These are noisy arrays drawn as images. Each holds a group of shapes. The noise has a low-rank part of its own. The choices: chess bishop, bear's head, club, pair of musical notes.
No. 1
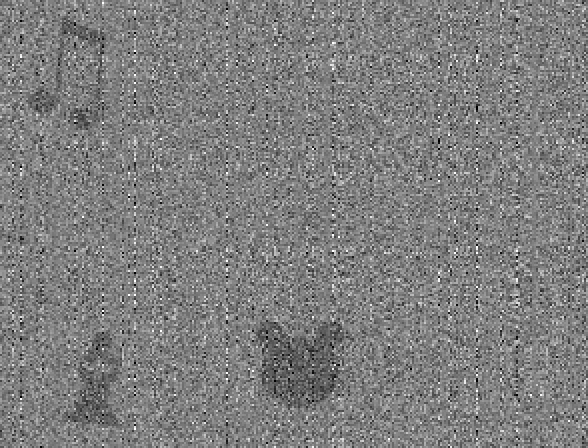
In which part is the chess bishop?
bottom left
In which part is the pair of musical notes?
top left
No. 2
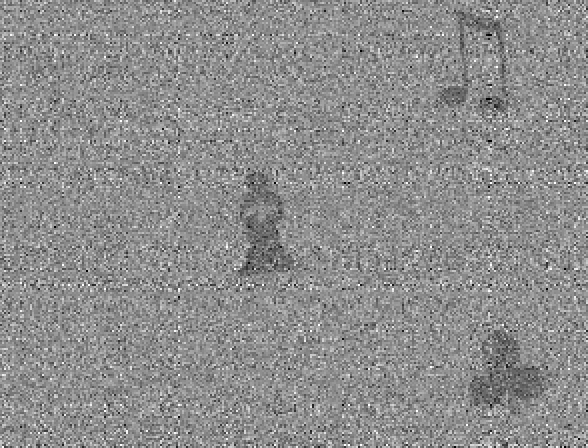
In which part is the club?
bottom right
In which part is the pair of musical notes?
top right
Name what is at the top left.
nothing
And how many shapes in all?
3
